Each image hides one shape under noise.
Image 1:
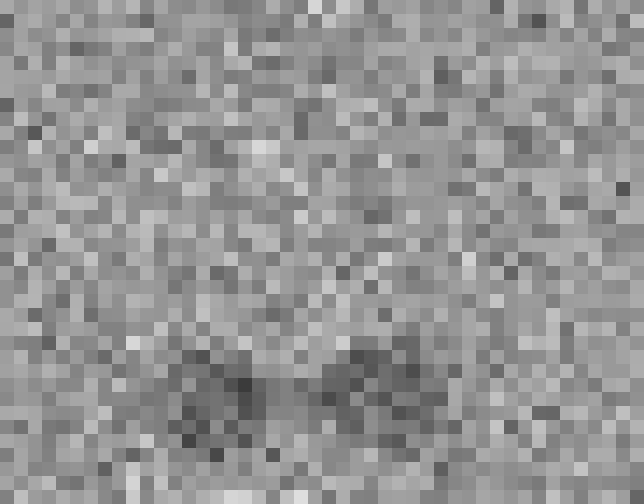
dumbbell
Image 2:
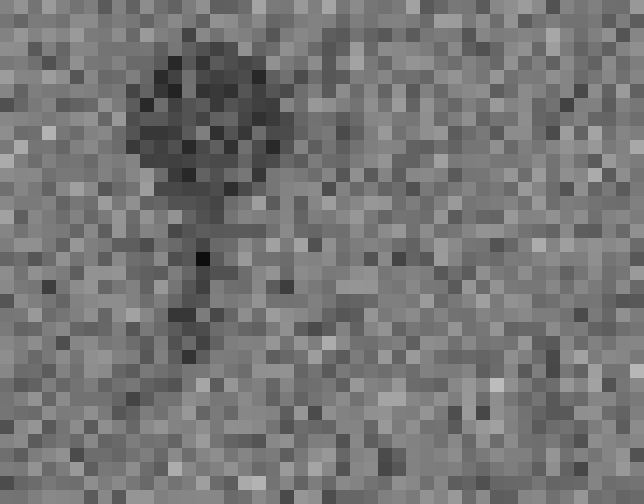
lollipop
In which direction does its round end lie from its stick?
up
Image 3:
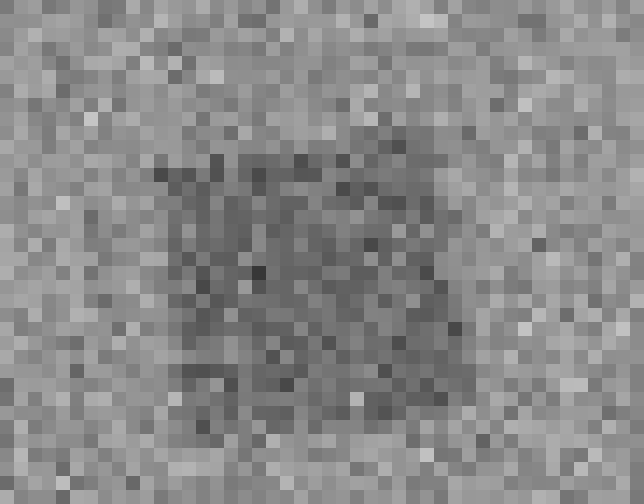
square
